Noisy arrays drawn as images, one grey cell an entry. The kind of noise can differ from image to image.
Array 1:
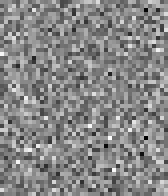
independent entries
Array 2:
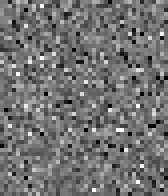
heavy tails
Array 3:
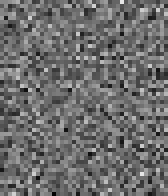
low rank plus noise
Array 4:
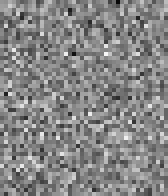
low rank plus noise
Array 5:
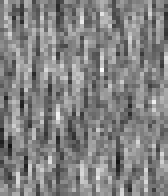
streaked along the columns
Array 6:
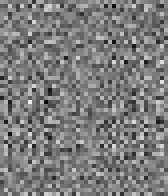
low rank plus noise
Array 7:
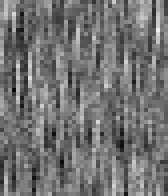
streaked along the columns
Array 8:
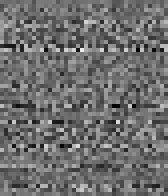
rows of uneven size
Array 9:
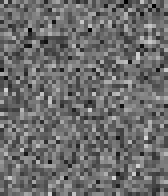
independent entries
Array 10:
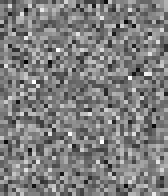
independent entries
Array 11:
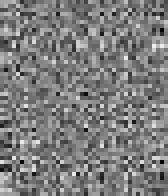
low rank plus noise
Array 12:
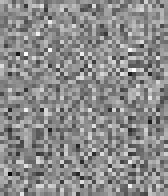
low rank plus noise
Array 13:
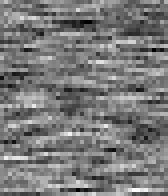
streaked along the rows
